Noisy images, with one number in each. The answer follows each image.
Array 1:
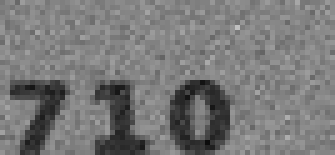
710
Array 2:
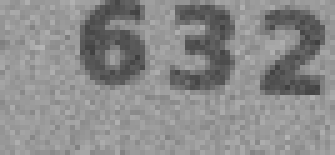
632
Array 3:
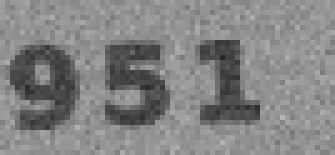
951
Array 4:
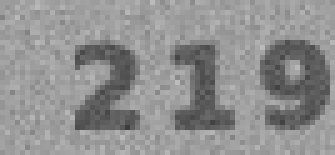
219
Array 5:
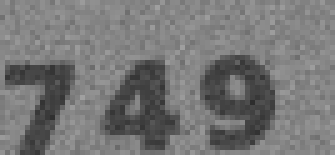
749
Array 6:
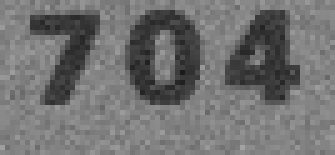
704
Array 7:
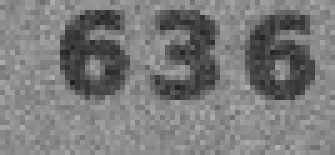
636
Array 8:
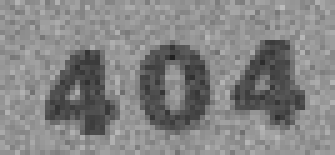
404
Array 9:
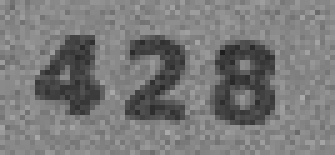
428
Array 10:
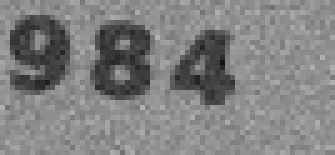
984
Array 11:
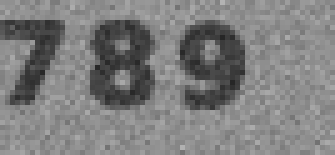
789
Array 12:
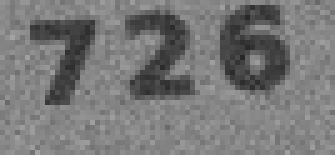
726
